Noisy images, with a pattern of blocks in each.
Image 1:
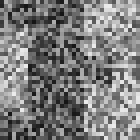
top and bottom mirror each other
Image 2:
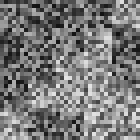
mirrored about the diagonal from the top left
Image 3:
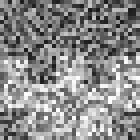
left and right mirror each other
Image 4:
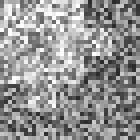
mirrored about the diagonal from the top left
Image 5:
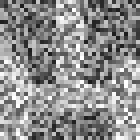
left and right mirror each other
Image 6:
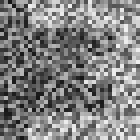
top and bottom mirror each other
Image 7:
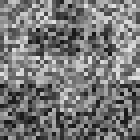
left and right mirror each other
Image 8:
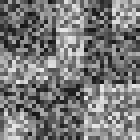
mirrored about the diagonal from the top left
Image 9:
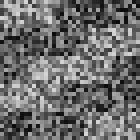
the same after a half turn
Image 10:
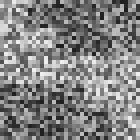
the same after a half turn
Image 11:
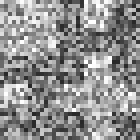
mirrored about the diagonal from the top left
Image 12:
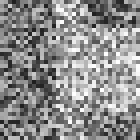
top and bottom mirror each other
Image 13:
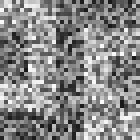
the same after a half turn
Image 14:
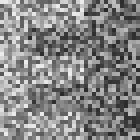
top and bottom mirror each other
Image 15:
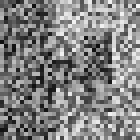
top and bottom mirror each other
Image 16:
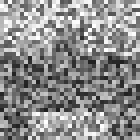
left and right mirror each other
